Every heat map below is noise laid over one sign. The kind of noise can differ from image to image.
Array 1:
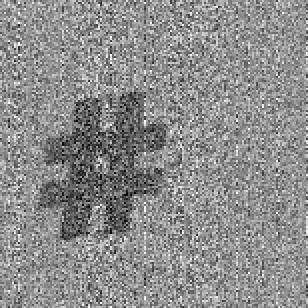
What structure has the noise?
columns of uneven size
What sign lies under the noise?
hash sign
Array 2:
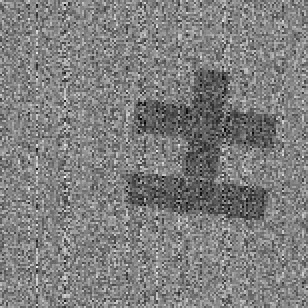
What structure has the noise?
columns of uneven size
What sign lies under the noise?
plus-minus sign
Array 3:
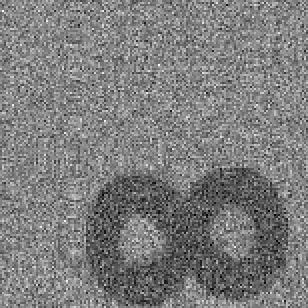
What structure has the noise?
low rank plus noise
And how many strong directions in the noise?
five to eight
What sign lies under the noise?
infinity sign
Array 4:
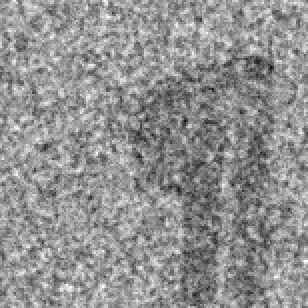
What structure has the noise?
blotchy
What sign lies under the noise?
pilcrow
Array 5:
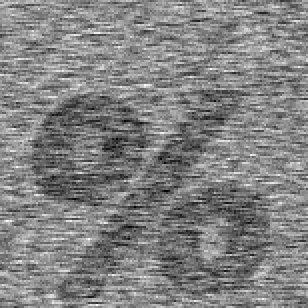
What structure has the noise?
streaked along the rows
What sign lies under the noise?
percent sign
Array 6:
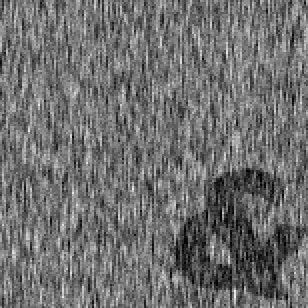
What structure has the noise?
streaked along the columns
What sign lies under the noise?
ampersand
